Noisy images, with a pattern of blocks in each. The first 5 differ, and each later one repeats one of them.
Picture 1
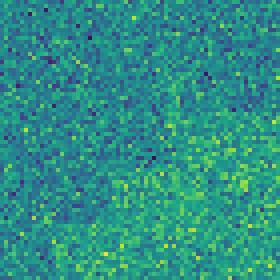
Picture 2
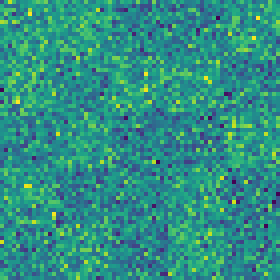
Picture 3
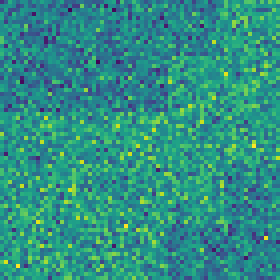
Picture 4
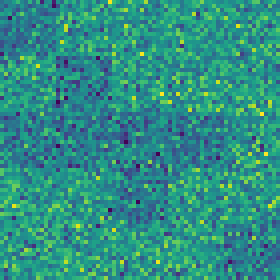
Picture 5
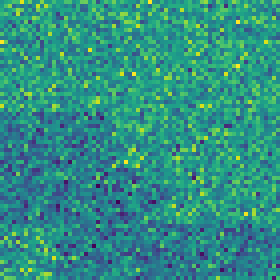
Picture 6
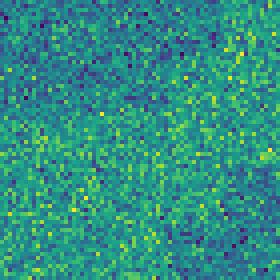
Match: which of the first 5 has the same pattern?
3
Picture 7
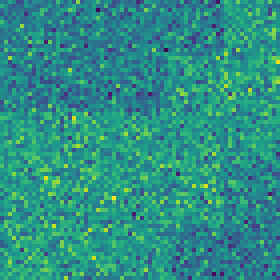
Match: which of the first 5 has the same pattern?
3
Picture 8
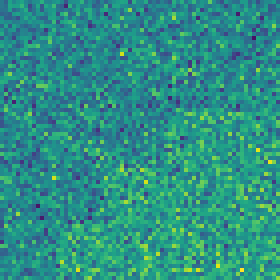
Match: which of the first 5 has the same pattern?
1
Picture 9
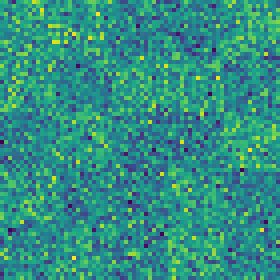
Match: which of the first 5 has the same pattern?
2
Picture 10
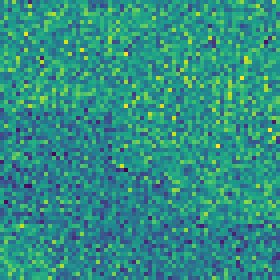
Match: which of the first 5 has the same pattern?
5
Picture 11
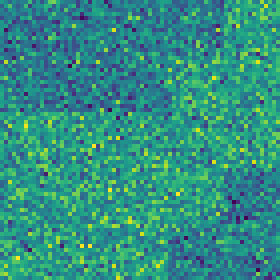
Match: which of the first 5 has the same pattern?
3
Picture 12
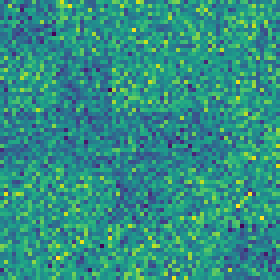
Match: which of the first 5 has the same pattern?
4
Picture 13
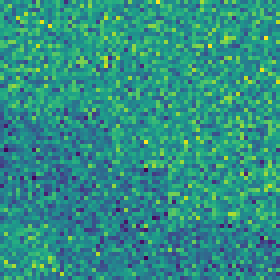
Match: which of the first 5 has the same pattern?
5
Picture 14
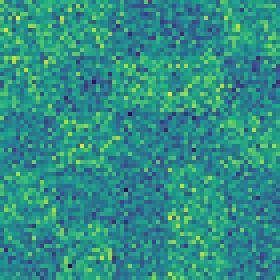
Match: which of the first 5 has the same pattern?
2
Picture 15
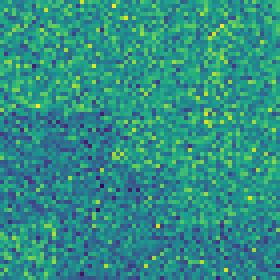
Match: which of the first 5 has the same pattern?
5
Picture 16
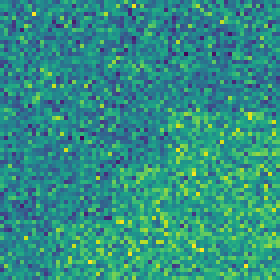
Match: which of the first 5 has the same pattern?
1
